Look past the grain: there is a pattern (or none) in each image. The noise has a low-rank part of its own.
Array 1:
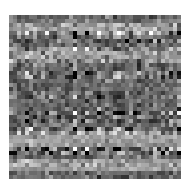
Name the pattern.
bands of rows
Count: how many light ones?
4
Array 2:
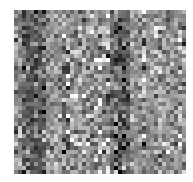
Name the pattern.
bands of columns
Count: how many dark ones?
2
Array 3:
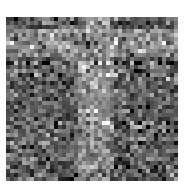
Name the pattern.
bands of rows crossing bands of columns
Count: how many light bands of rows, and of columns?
1 and 1
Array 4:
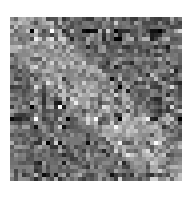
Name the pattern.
a diagonal band
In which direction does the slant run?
top left to bottom right
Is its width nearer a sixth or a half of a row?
a half
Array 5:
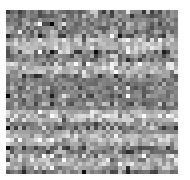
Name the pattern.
bands of rows
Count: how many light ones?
5
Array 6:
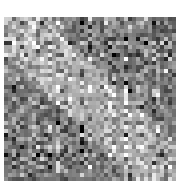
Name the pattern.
a diagonal band
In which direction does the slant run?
top left to bottom right
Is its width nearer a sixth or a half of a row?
a half
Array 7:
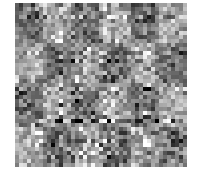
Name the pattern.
a checkerboard
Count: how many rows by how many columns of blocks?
4 by 6
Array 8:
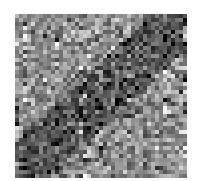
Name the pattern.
a diagonal band
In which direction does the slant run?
bottom left to top right
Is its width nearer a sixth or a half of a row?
a half
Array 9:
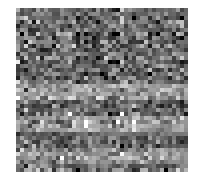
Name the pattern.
bands of rows
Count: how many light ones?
3
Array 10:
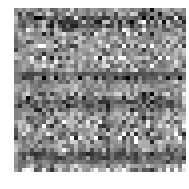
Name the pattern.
bands of rows
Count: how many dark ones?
4
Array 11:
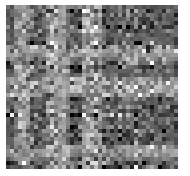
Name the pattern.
bands of rows crossing bands of columns
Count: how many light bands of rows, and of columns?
3 and 3
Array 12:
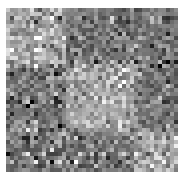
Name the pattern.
blocks along the diagonal
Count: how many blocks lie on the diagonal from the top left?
3
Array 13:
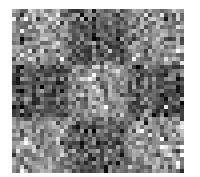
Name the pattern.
a checkerboard
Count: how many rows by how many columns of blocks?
3 by 3
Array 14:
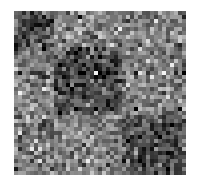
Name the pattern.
blocks along the diagonal
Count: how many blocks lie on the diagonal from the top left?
3
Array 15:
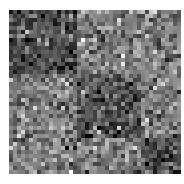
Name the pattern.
blocks along the diagonal
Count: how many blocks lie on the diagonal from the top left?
3
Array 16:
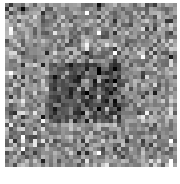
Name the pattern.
one block
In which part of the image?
centre
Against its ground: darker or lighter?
darker
